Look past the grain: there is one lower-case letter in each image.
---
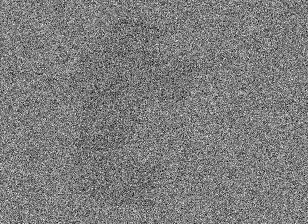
t
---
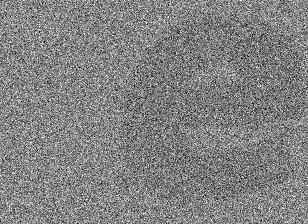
e
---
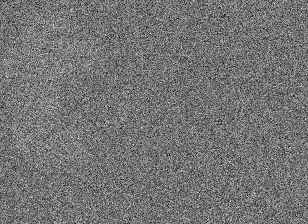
t
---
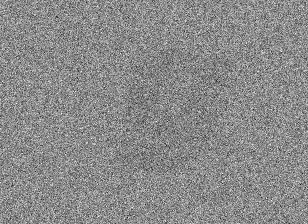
g
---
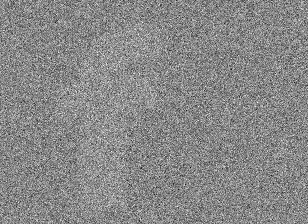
f
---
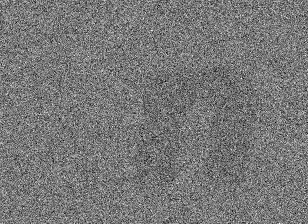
n
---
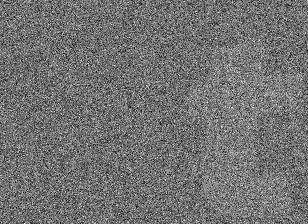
t
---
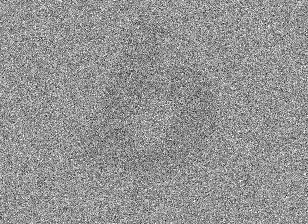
b
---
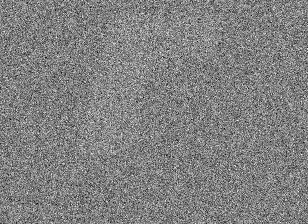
r
